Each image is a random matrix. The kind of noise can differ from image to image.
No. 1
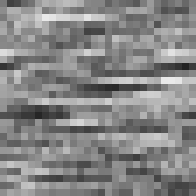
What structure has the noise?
streaked along the rows
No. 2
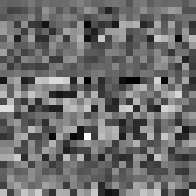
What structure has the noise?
rows of uneven size
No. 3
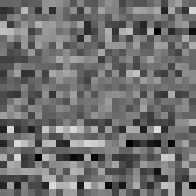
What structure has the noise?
rows of uneven size
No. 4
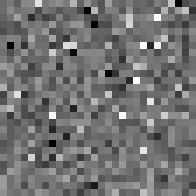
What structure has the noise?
heavy tails
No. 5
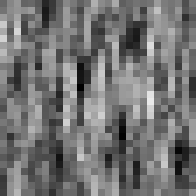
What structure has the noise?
streaked along the columns
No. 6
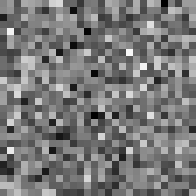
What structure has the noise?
independent entries
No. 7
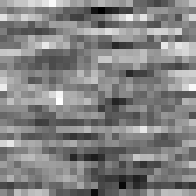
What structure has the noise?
streaked along the rows
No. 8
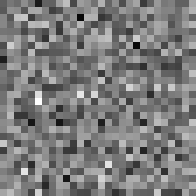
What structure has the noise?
independent entries
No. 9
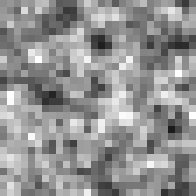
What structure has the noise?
blotchy
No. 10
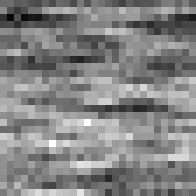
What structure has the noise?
streaked along the rows
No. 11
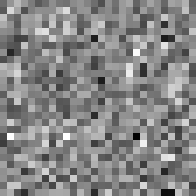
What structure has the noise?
low rank plus noise
